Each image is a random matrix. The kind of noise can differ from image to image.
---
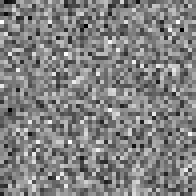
independent entries
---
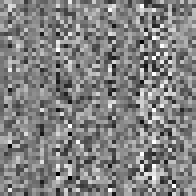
columns of uneven size
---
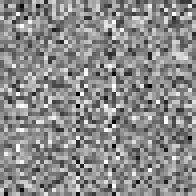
low rank plus noise
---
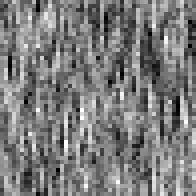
streaked along the columns
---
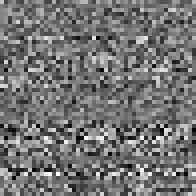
rows of uneven size
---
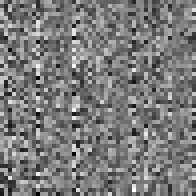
columns of uneven size
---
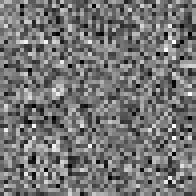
low rank plus noise
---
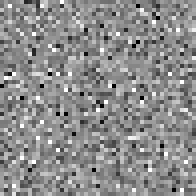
heavy tails
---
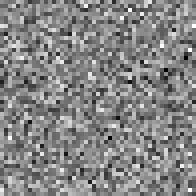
independent entries
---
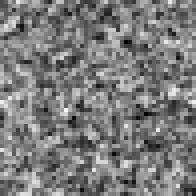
blotchy
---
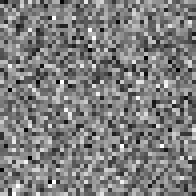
independent entries
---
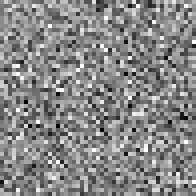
independent entries
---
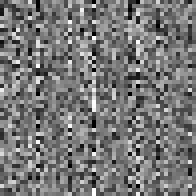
columns of uneven size
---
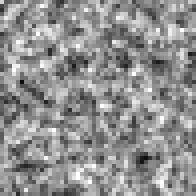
blotchy
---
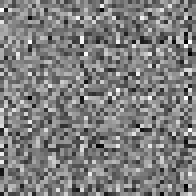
low rank plus noise
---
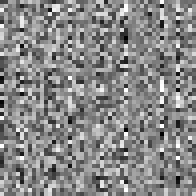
columns of uneven size
